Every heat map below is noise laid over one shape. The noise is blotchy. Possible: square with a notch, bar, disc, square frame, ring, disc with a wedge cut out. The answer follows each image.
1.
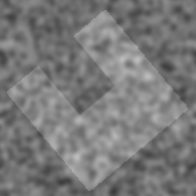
light square with a notch
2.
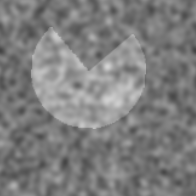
light disc with a wedge cut out
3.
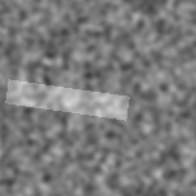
light bar
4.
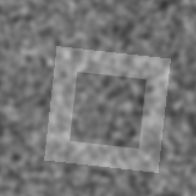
light square frame
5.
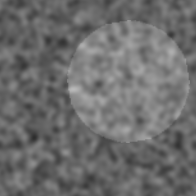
light disc
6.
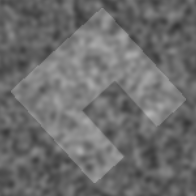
light square with a notch
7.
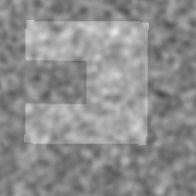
light square with a notch
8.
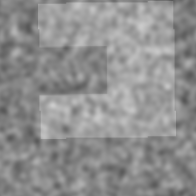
light square with a notch
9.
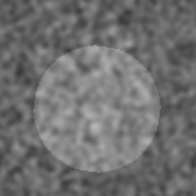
light disc
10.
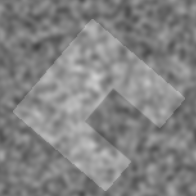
light square with a notch
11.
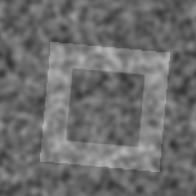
light square frame
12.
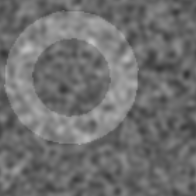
light ring
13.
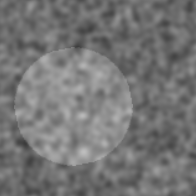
light disc
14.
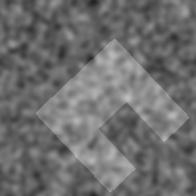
light square with a notch
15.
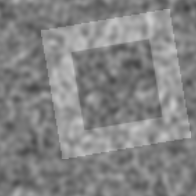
light square frame
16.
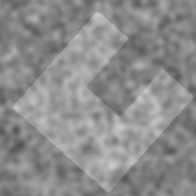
light square with a notch
